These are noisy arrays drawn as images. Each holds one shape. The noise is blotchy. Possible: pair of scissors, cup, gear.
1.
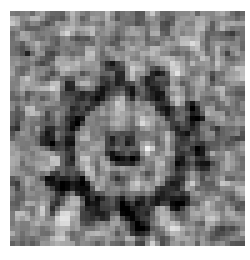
gear
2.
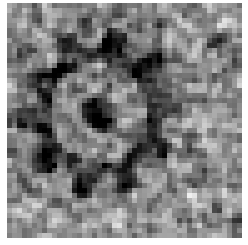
gear
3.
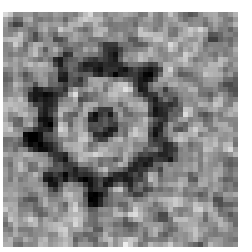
gear
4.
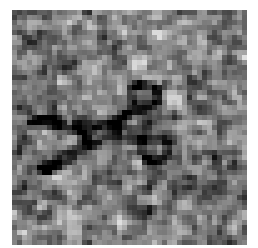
pair of scissors
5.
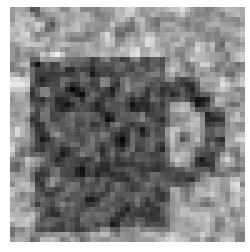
cup
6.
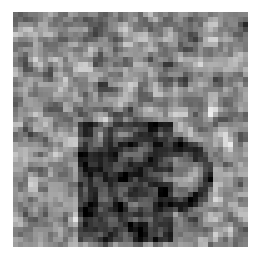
cup
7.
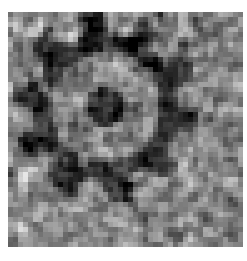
gear
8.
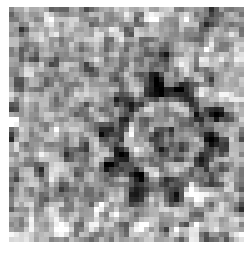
gear
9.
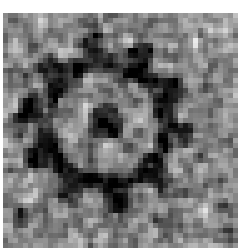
gear
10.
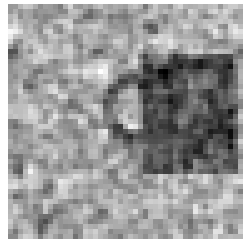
cup
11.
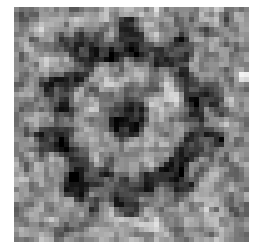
gear
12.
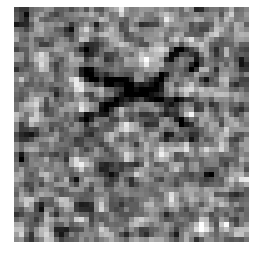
pair of scissors
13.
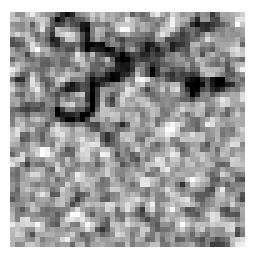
pair of scissors
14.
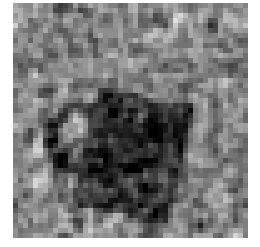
cup
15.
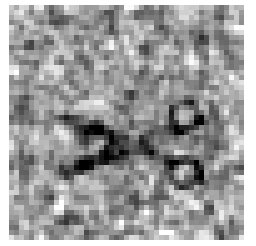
pair of scissors
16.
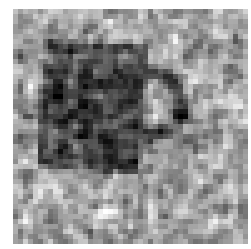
cup
